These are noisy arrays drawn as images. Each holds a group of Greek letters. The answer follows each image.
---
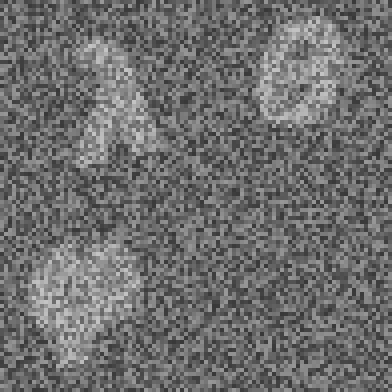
top left: lambda; top right: theta; bottom left: phi
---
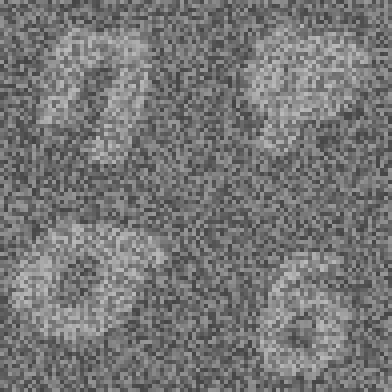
top left: eta; top right: phi; bottom left: sigma; bottom right: delta
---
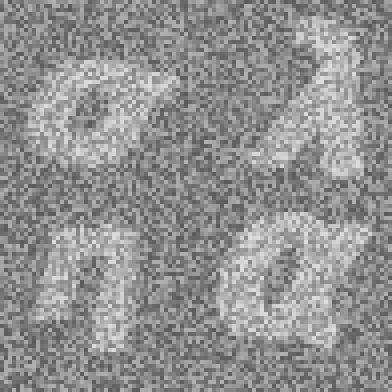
top left: sigma; top right: lambda; bottom left: eta; bottom right: alpha
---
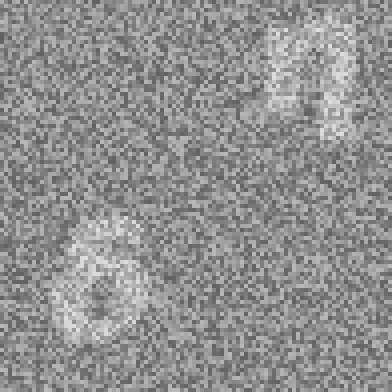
top right: eta; bottom left: delta
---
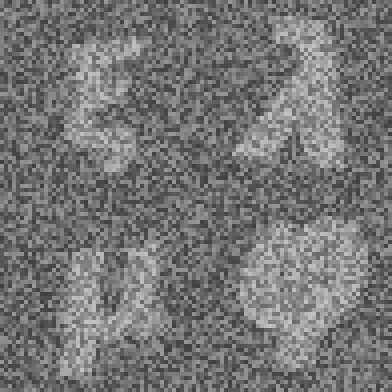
top left: xi; top right: lambda; bottom left: mu; bottom right: phi
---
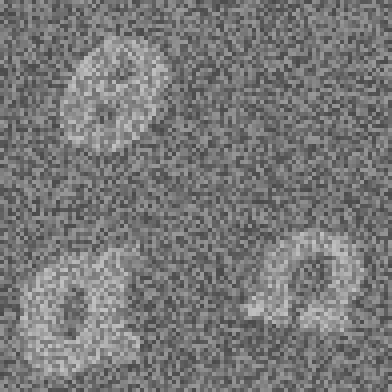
top left: theta; bottom left: alpha; bottom right: omega
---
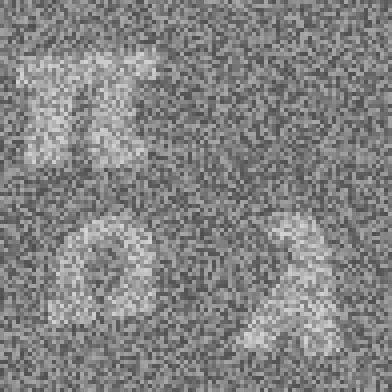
top left: pi; bottom left: omega; bottom right: lambda
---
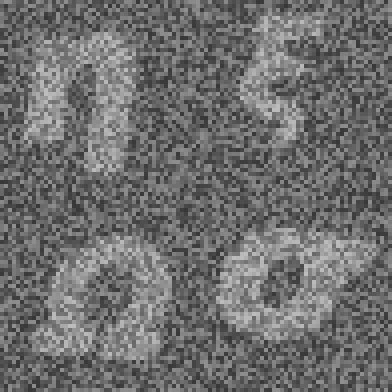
top left: eta; top right: xi; bottom left: omega; bottom right: sigma
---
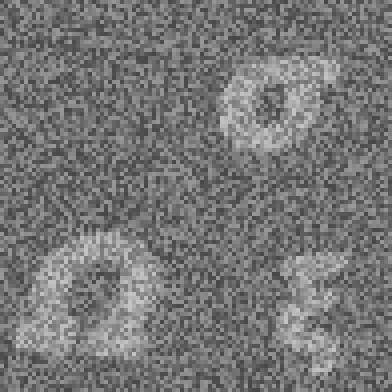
top right: sigma; bottom left: omega; bottom right: xi
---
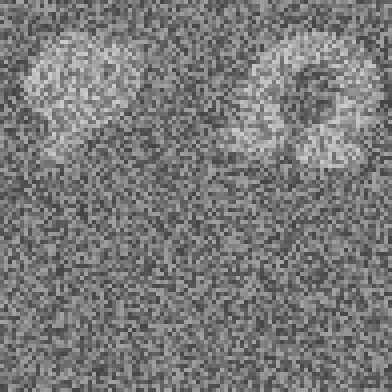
top left: phi; top right: omega
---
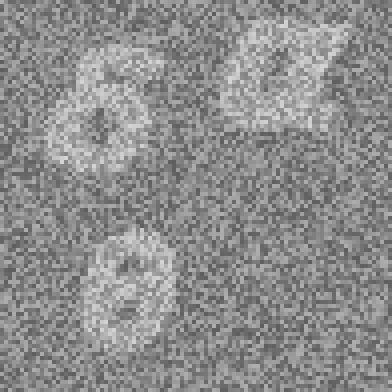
top left: delta; top right: alpha; bottom left: theta
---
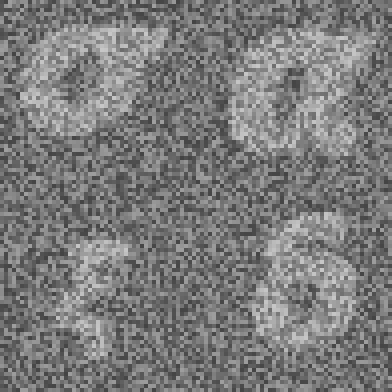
top left: sigma; top right: alpha; bottom left: xi; bottom right: delta
